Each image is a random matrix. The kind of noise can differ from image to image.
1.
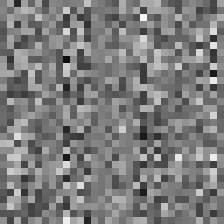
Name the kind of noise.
columns of uneven size
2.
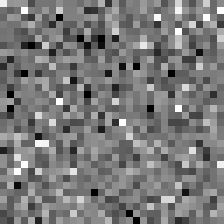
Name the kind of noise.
heavy tails
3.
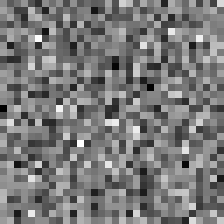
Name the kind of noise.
low rank plus noise
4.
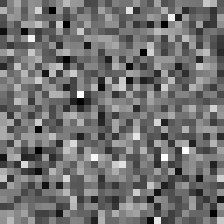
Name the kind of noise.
independent entries
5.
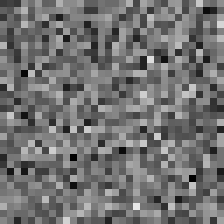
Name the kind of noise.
independent entries
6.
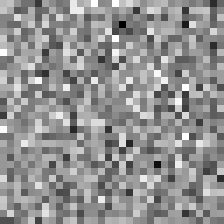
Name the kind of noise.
independent entries
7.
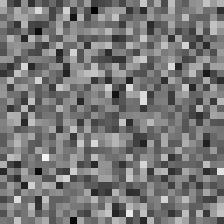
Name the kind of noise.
low rank plus noise
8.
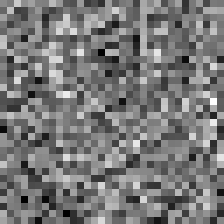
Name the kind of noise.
low rank plus noise
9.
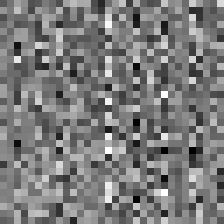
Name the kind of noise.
columns of uneven size
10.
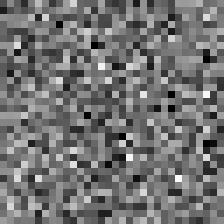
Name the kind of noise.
low rank plus noise
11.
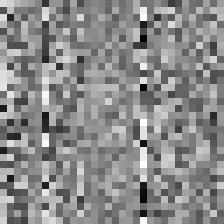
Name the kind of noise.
columns of uneven size
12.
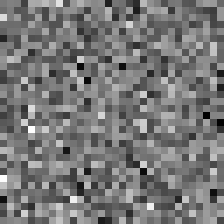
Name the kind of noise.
low rank plus noise
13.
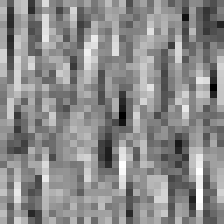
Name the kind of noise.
streaked along the columns
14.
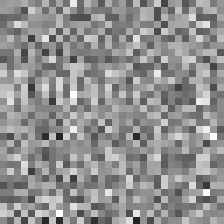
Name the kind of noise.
low rank plus noise
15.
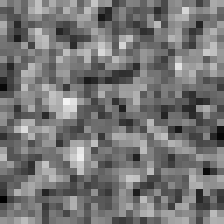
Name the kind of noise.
blotchy
